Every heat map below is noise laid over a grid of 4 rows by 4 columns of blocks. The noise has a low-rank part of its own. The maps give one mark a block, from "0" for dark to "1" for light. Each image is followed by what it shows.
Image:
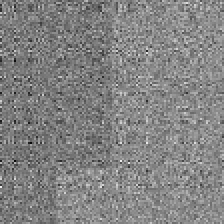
0011
0011
0011
0111
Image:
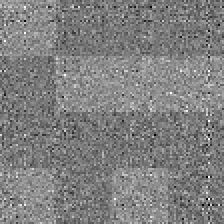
1000
0111
0000
1010
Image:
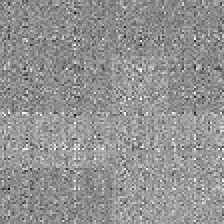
0000
0010
1111
0011
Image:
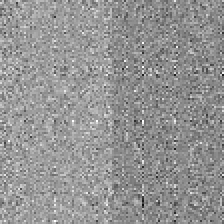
1100
1100
1100
1100
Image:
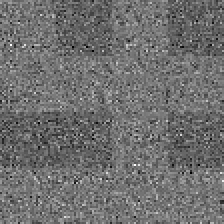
1010
1111
0010
1111
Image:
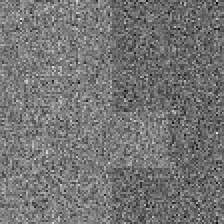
1100
1100
1110
1100
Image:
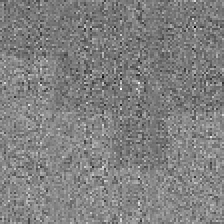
0000
1000
1101
1111
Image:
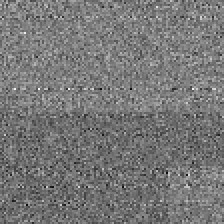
1111
1111
0000
0001
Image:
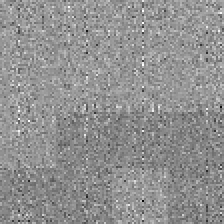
1111
1111
1000
0010
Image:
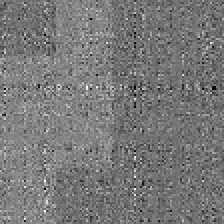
0100
1100
1100
1000
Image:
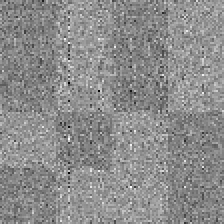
0101
0101
1010
0110
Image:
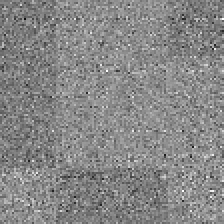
0110
0111
0111
1001
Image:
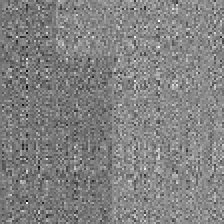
0111
0011
0011
0011
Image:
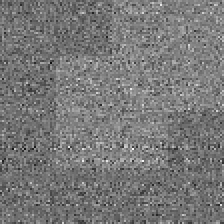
0011
0111
0110
0000
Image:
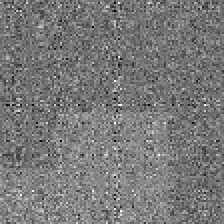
0000
0000
0110
1110
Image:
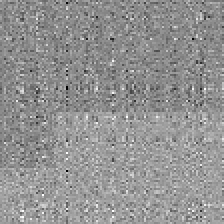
0000
0000
0111
1111
